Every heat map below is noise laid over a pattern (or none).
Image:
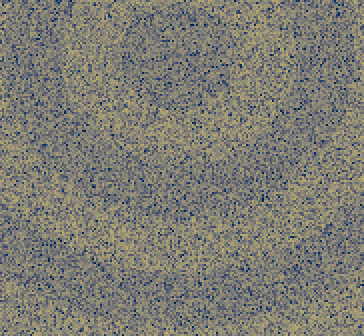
rings round one point
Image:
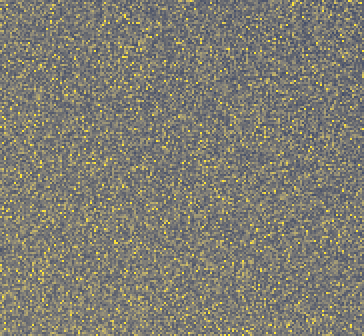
a smooth slope
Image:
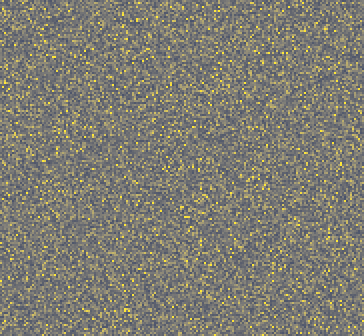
only noise
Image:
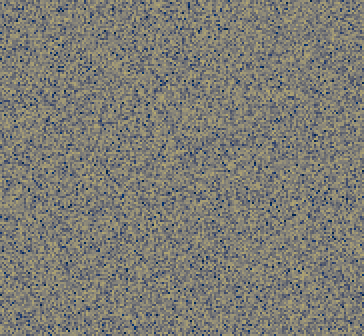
only noise
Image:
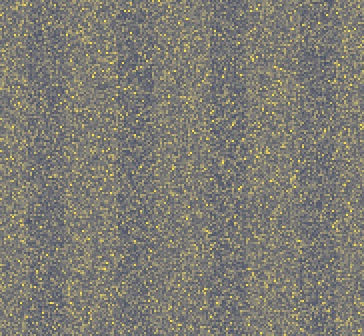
vertical stripes
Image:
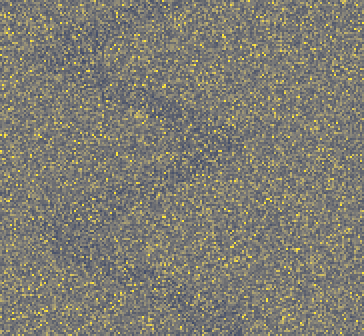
a wavy band
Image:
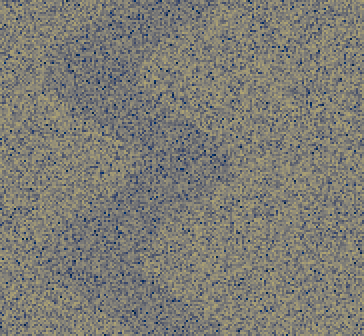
a wavy band
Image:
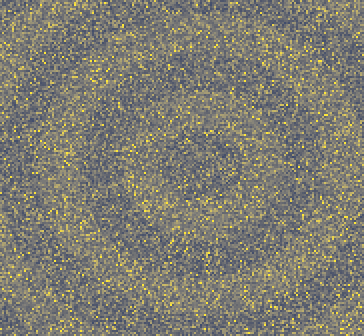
rings round one point
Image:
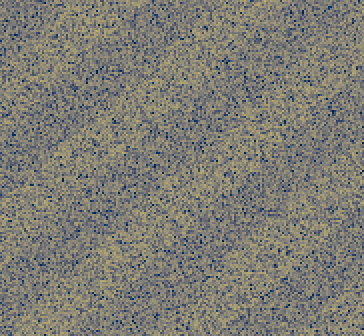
diagonal stripes
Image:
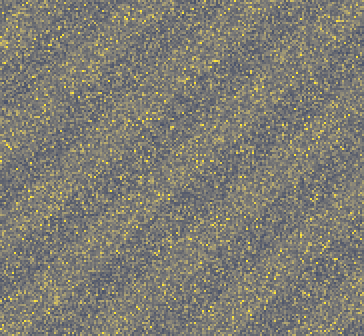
diagonal stripes
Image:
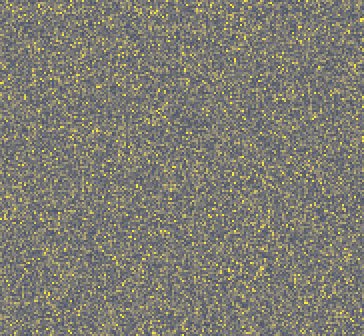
only noise
